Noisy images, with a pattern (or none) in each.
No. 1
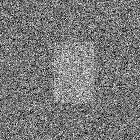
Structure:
one block
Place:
centre
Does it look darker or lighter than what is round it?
lighter
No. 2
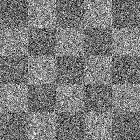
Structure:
a checkerboard
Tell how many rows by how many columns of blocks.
5 by 5
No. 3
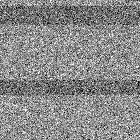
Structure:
bands of rows
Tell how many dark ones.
2
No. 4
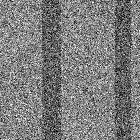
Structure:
bands of columns
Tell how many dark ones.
2
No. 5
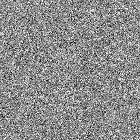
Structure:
only noise
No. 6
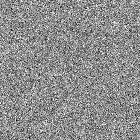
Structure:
only noise
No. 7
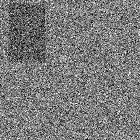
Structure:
one block
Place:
top left
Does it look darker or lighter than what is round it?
darker
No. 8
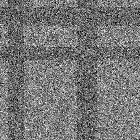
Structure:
bands of rows crossing bands of columns
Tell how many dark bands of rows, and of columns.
2 and 2
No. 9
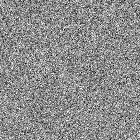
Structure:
only noise
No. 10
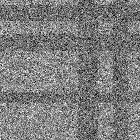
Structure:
bands of rows crossing bands of columns
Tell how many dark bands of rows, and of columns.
3 and 2
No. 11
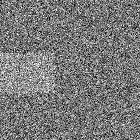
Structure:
one block
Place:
middle left
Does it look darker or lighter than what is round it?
lighter
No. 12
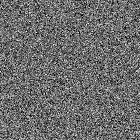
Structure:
only noise
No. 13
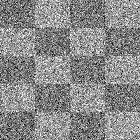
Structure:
a checkerboard
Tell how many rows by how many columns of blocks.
5 by 4
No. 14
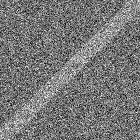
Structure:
a diagonal band
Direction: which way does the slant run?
bottom left to top right
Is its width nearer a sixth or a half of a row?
a sixth
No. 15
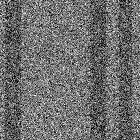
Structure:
bands of columns
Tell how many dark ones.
3
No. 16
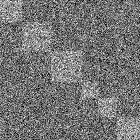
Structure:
blocks along the diagonal
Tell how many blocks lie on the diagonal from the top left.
6
